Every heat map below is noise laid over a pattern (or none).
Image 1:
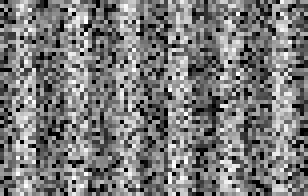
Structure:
vertical stripes
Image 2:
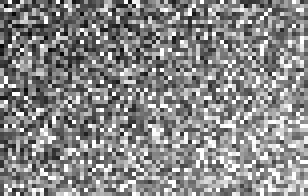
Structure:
a smooth slope
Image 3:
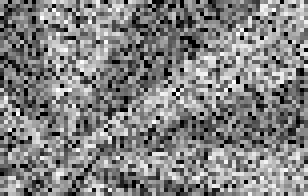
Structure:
spokes from one point
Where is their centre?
bottom left
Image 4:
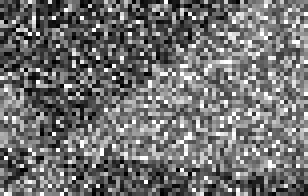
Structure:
spokes from one point
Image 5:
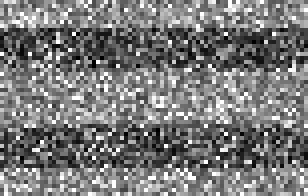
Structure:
horizontal stripes
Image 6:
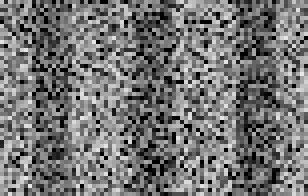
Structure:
vertical stripes
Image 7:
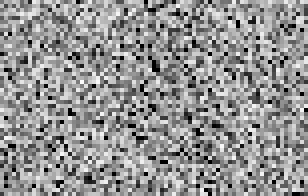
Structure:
only noise
